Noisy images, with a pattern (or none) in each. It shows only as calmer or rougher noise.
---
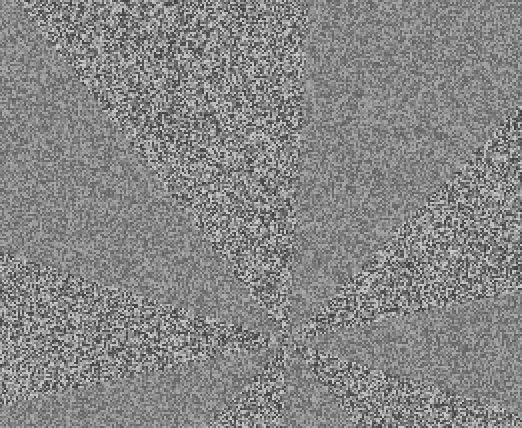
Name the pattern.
spokes from one point
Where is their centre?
bottom middle
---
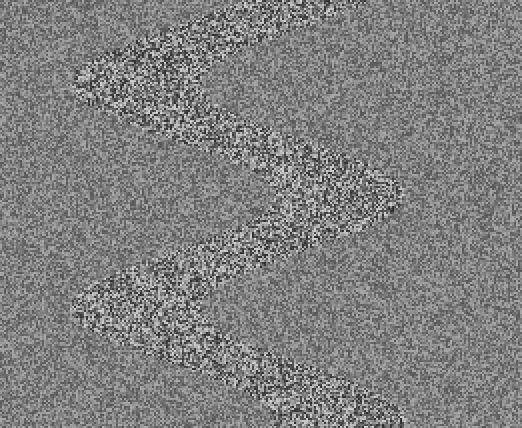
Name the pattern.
a wavy band
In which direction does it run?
top to bottom
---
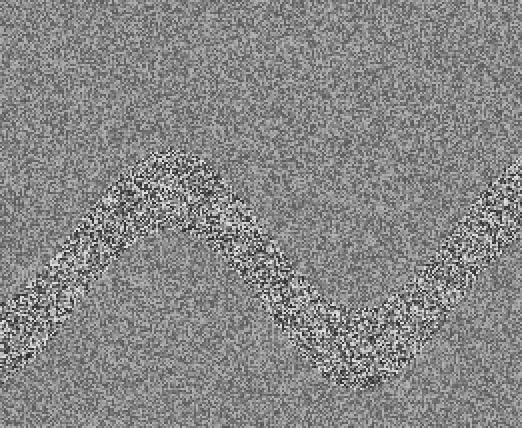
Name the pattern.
a wavy band
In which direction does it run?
left to right
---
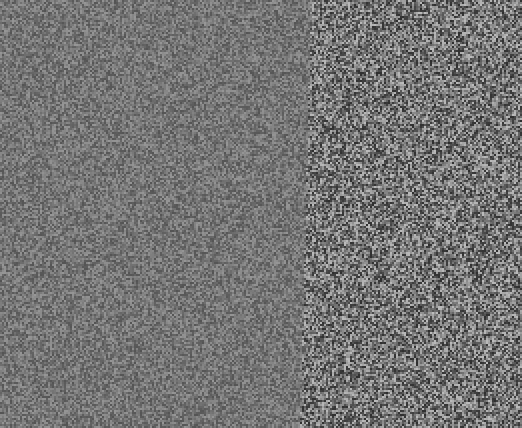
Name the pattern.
a sharp edge
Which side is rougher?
right
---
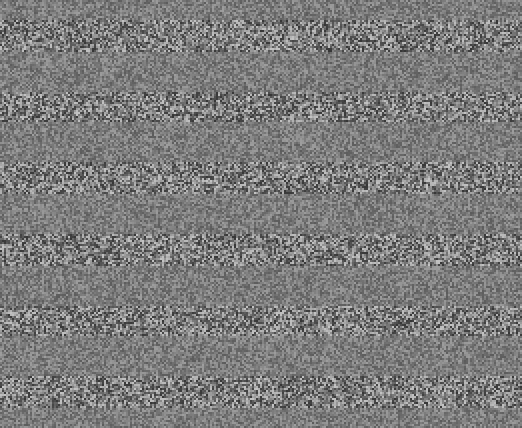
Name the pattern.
horizontal stripes
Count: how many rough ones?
6
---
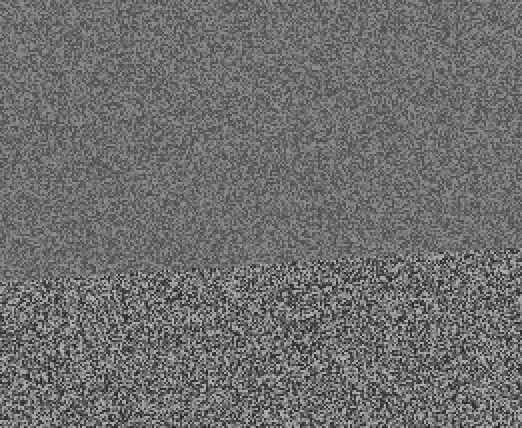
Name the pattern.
a sharp edge
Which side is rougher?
bottom
